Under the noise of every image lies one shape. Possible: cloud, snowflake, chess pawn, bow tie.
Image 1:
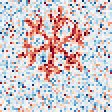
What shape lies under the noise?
snowflake
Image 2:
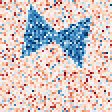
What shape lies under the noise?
bow tie
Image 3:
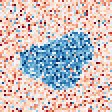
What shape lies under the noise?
cloud
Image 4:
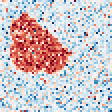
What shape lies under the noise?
cloud
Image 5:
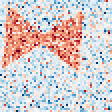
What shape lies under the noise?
bow tie
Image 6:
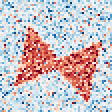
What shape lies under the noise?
bow tie
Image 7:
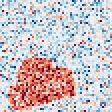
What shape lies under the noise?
cloud
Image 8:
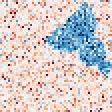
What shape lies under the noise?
chess pawn
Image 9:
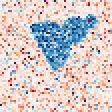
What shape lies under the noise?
chess pawn
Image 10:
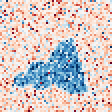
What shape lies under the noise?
chess pawn
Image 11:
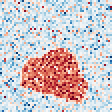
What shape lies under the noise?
cloud
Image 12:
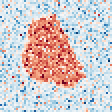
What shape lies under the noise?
cloud
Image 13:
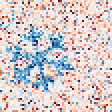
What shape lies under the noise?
snowflake
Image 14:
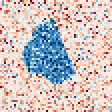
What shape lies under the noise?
cloud
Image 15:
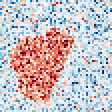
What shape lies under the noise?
cloud
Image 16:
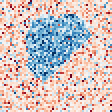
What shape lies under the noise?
cloud
